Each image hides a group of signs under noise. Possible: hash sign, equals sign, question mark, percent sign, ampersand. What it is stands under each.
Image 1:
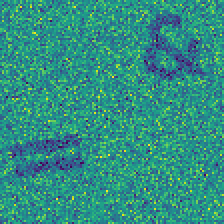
top right: ampersand; bottom left: equals sign
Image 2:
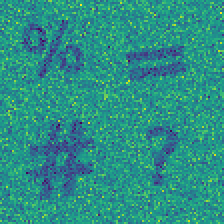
top left: percent sign; top right: equals sign; bottom left: hash sign; bottom right: question mark
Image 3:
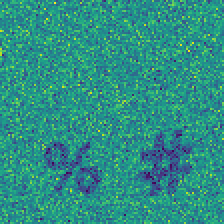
bottom left: percent sign; bottom right: hash sign
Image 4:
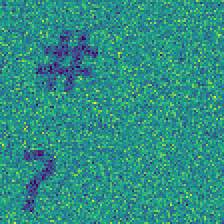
top left: hash sign; bottom left: question mark
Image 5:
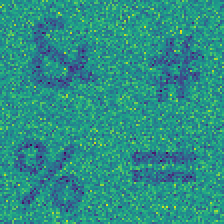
top left: ampersand; top right: hash sign; bottom left: percent sign; bottom right: equals sign
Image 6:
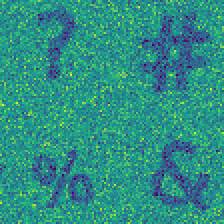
top left: question mark; top right: hash sign; bottom left: percent sign; bottom right: ampersand
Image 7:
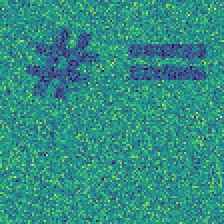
top left: hash sign; top right: equals sign
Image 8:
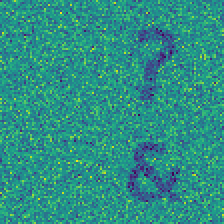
top right: question mark; bottom right: ampersand
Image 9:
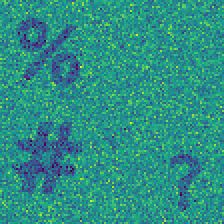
top left: percent sign; bottom left: hash sign; bottom right: question mark
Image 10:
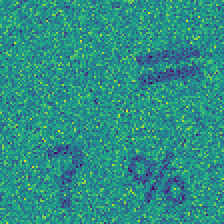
top right: equals sign; bottom left: question mark; bottom right: percent sign
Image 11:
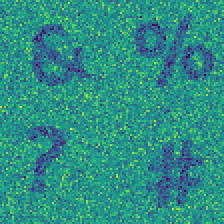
top left: ampersand; top right: percent sign; bottom left: question mark; bottom right: hash sign
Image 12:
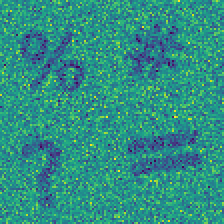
top left: percent sign; top right: hash sign; bottom left: question mark; bottom right: equals sign
